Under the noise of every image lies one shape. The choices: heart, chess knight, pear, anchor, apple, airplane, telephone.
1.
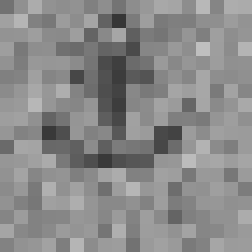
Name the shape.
anchor
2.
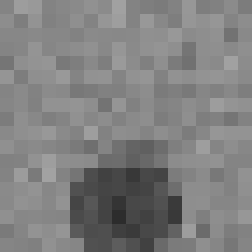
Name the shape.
apple
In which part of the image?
bottom middle
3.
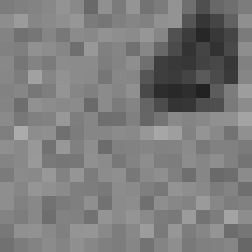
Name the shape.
chess knight
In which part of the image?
top right
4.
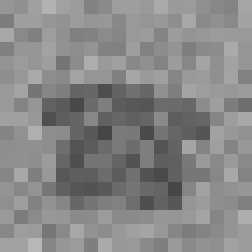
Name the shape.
telephone
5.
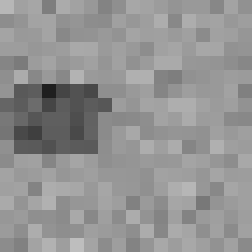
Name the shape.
telephone
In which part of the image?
middle left
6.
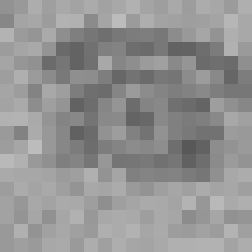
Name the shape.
telephone
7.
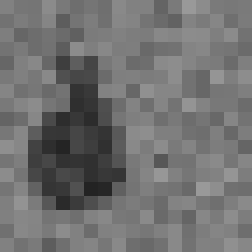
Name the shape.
pear
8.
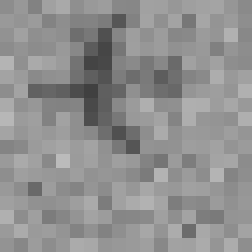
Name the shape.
airplane
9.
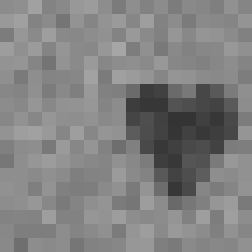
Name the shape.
heart
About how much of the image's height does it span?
half
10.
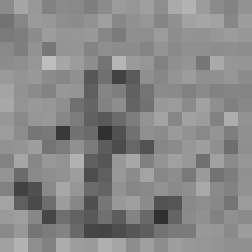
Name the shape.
anchor
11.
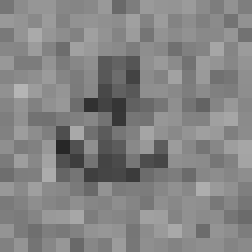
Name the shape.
anchor
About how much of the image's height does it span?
half
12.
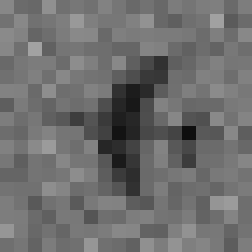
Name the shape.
airplane
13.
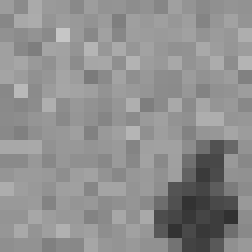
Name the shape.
pear
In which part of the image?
bottom right
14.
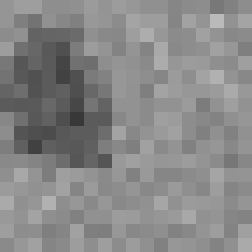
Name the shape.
chess knight
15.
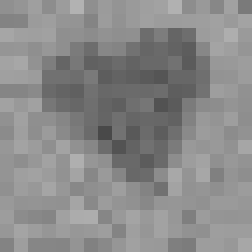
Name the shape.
heart
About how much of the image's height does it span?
two thirds
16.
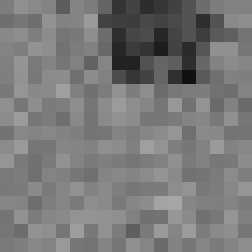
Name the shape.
telephone
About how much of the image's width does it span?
half
